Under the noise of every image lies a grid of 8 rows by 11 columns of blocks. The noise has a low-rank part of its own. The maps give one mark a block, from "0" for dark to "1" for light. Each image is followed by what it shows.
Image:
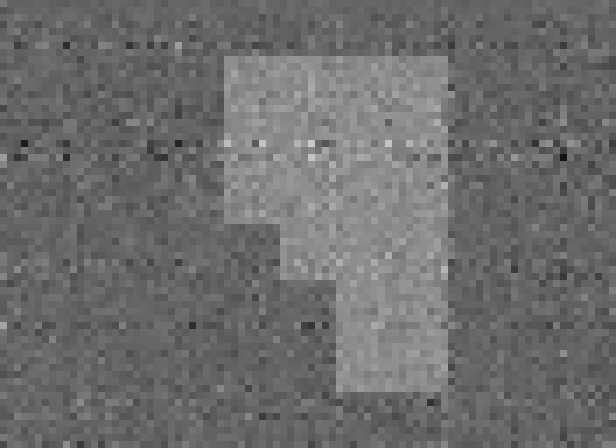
0 0 0 0 0 0 0 0 0 0 0
0 0 0 0 1 1 1 1 0 0 0
0 0 0 0 1 1 1 1 0 0 0
0 0 0 0 1 1 1 1 0 0 0
0 0 0 0 0 1 1 1 0 0 0
0 0 0 0 0 0 1 1 0 0 0
0 0 0 0 0 0 1 1 0 0 0
0 0 0 0 0 0 0 0 0 0 0
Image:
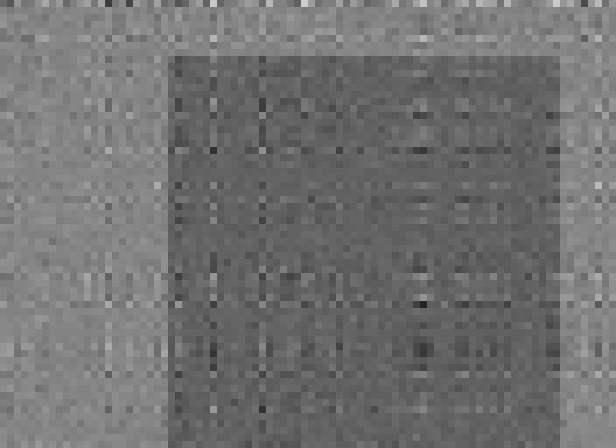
1 1 1 1 1 1 1 1 1 1 1
1 1 1 0 0 0 0 0 0 0 1
1 1 1 0 0 0 0 0 0 0 1
1 1 1 0 0 0 0 0 0 0 1
1 1 1 0 0 0 0 0 0 0 1
1 1 1 0 0 0 0 0 0 0 1
1 1 1 0 0 0 0 0 0 0 1
1 1 1 0 0 0 0 0 0 0 1
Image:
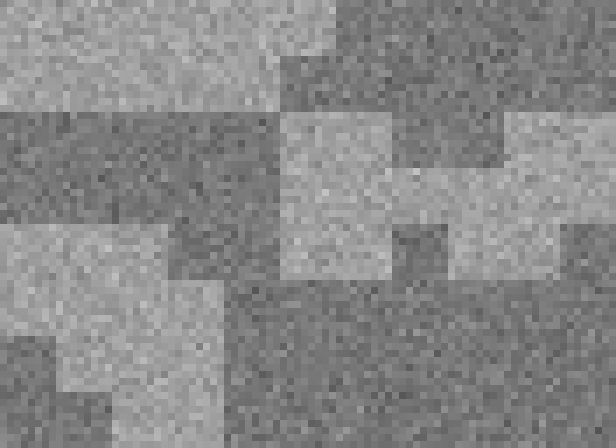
1 1 1 1 1 1 0 0 0 0 0
1 1 1 1 1 0 0 0 0 0 0
0 0 0 0 0 1 1 0 0 1 1
0 0 0 0 0 1 1 1 1 1 1
1 1 1 0 0 1 1 0 1 1 0
1 1 1 1 0 0 0 0 0 0 0
0 1 1 1 0 0 0 0 0 0 0
0 0 1 1 0 0 0 0 0 0 0
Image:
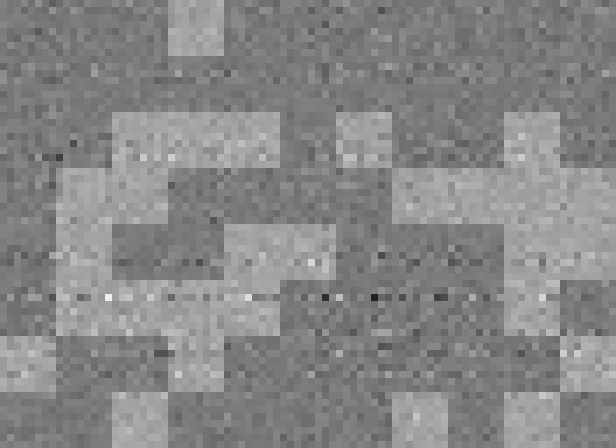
0 0 0 1 0 0 0 0 0 0 0
0 0 0 0 0 0 0 0 0 0 0
0 0 1 1 1 0 1 0 0 1 0
0 1 1 0 0 0 0 1 1 1 1
0 1 0 0 1 1 0 0 0 1 1
0 1 1 1 1 0 0 0 0 1 0
1 0 0 1 0 0 0 0 0 0 1
0 0 1 0 0 0 0 1 0 1 0
